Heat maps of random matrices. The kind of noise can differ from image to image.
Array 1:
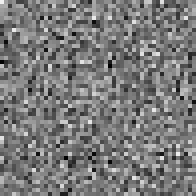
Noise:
low rank plus noise
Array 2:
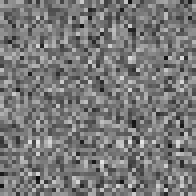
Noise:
low rank plus noise
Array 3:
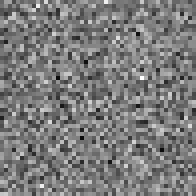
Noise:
low rank plus noise
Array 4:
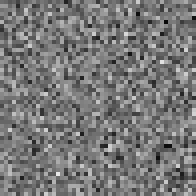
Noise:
independent entries
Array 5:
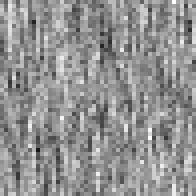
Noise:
streaked along the columns
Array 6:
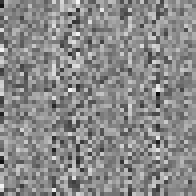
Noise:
columns of uneven size
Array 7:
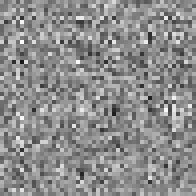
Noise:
low rank plus noise
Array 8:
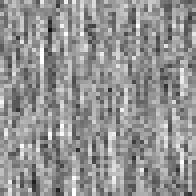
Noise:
streaked along the columns
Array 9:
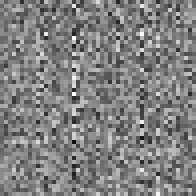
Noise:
columns of uneven size
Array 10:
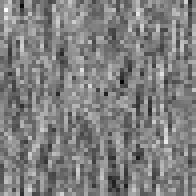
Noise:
streaked along the columns
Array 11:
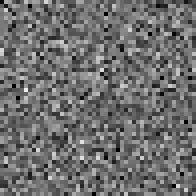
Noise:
independent entries
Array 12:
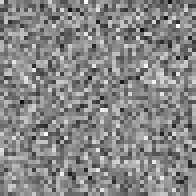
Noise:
low rank plus noise
